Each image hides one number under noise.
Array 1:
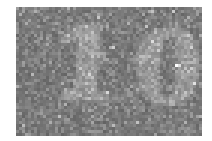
10
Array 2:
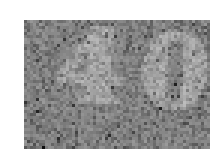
40
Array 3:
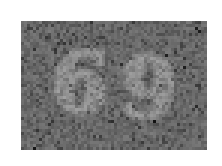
69
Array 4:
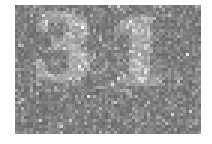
31
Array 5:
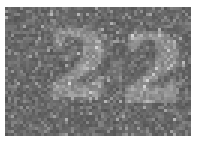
22
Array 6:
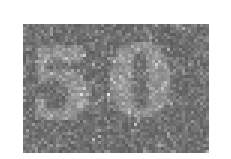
50
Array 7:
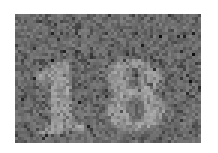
18
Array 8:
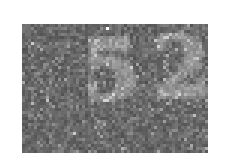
52
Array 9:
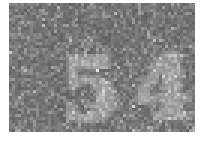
54
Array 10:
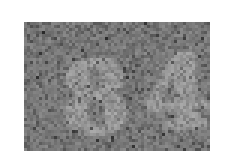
84
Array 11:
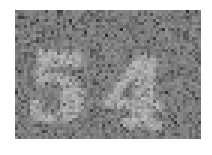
54
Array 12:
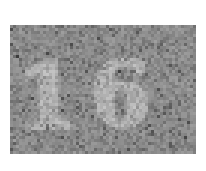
16
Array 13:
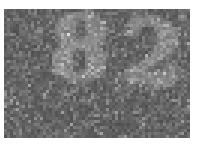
82
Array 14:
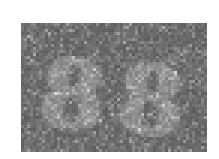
88
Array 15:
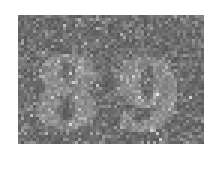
89
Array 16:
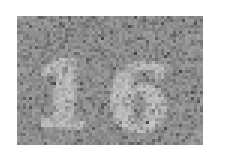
16
